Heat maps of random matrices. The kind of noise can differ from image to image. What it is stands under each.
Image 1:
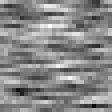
streaked along the rows
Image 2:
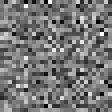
low rank plus noise
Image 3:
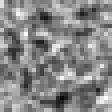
blotchy
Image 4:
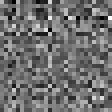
low rank plus noise
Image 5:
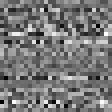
rows of uneven size
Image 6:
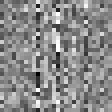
columns of uneven size
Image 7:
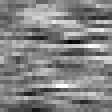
streaked along the rows
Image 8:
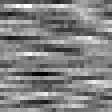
streaked along the rows
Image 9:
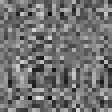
low rank plus noise
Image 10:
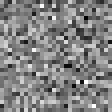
independent entries
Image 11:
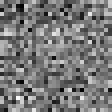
low rank plus noise
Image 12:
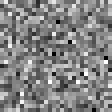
independent entries
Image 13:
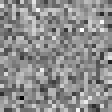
independent entries
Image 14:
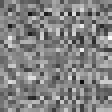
low rank plus noise
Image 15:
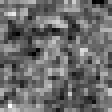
blotchy
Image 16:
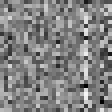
columns of uneven size
